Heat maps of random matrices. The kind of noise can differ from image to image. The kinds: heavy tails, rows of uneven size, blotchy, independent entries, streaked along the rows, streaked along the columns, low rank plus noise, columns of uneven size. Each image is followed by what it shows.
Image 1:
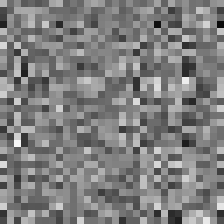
low rank plus noise
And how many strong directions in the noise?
two
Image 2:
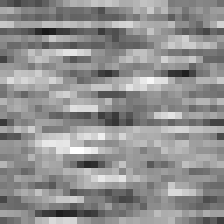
streaked along the rows
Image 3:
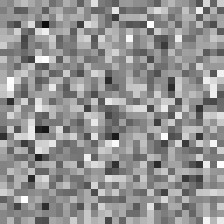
low rank plus noise
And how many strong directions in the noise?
three or four
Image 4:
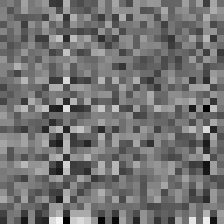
low rank plus noise
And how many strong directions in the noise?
one
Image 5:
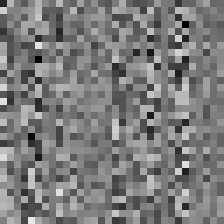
columns of uneven size
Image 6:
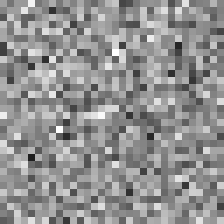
independent entries
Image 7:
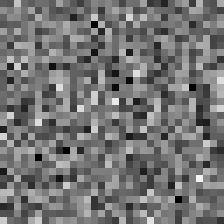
low rank plus noise
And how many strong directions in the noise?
five to eight
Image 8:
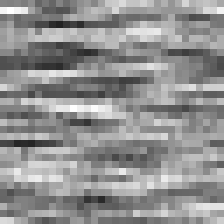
streaked along the rows
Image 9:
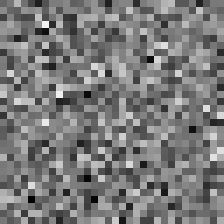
independent entries
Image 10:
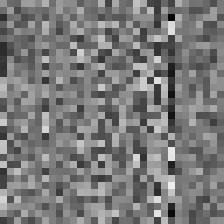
columns of uneven size
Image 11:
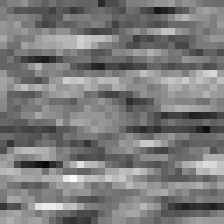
streaked along the rows
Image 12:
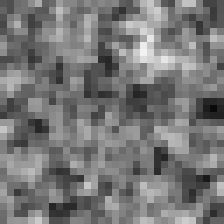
blotchy
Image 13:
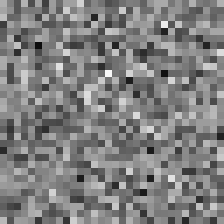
independent entries
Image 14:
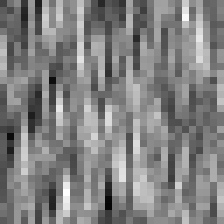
streaked along the columns
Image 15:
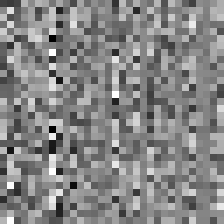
columns of uneven size
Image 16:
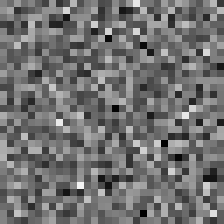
independent entries
